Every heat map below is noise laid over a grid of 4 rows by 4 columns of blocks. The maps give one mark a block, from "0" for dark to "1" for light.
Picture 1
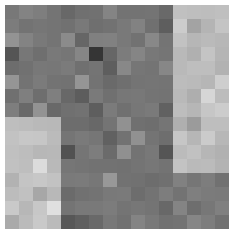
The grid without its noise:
0 0 0 1
0 0 0 1
1 0 0 1
1 0 0 0
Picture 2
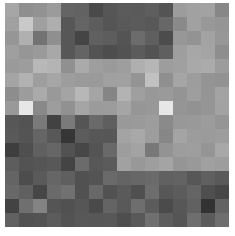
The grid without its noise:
1 0 0 1
1 1 1 1
0 0 1 1
0 0 0 0
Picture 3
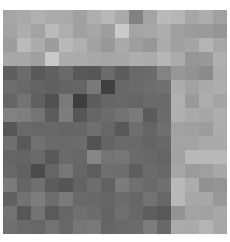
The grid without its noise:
1 1 1 1
0 0 0 1
0 0 0 1
0 0 0 1
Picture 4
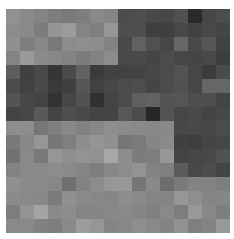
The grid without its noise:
1 1 0 0
0 0 0 0
1 1 1 0
1 1 1 1
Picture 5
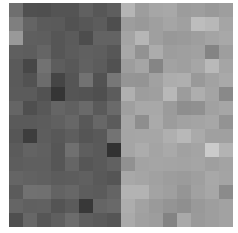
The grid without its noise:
0 0 1 1
0 0 1 1
0 0 1 1
0 0 1 1
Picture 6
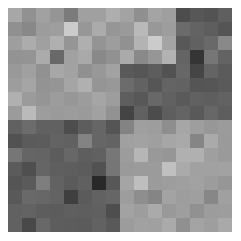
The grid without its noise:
1 1 1 0
1 1 0 0
0 0 1 1
0 0 1 1
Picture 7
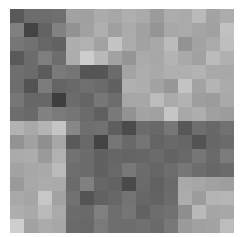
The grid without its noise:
0 1 1 1
0 0 1 1
1 0 0 0
1 0 0 1
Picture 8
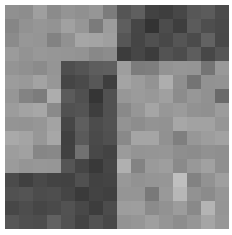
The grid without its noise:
1 1 0 0
1 0 1 1
1 0 1 1
0 0 1 1
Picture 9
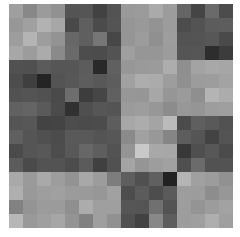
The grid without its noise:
1 0 1 0
0 0 1 1
0 0 1 0
1 1 0 1
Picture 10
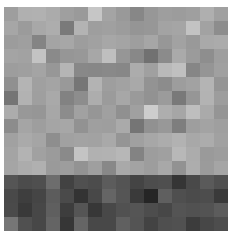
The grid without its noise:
1 1 1 1
1 1 1 1
1 1 1 1
0 0 0 0
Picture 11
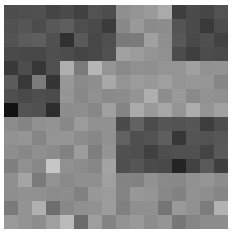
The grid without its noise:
0 0 1 0
0 1 1 1
1 1 0 0
1 1 1 1
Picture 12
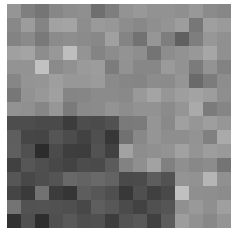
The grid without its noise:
1 1 1 1
1 1 1 1
0 0 1 1
0 0 0 1
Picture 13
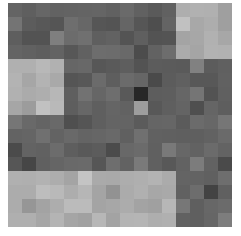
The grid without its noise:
0 0 0 1
1 0 0 0
0 0 0 0
1 1 1 0
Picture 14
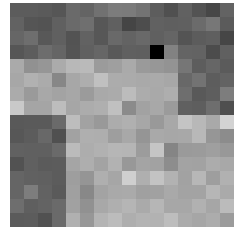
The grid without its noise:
0 0 0 0
1 1 1 0
0 1 1 1
0 1 1 1
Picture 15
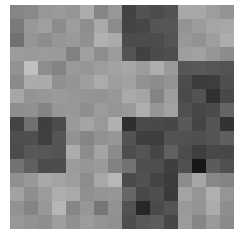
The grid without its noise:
1 1 0 1
1 1 1 0
0 1 0 0
1 1 0 1
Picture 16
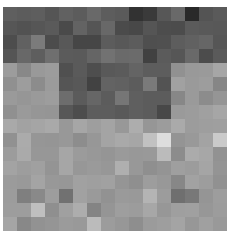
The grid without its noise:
0 0 0 0
1 0 0 1
1 1 1 1
1 1 1 1
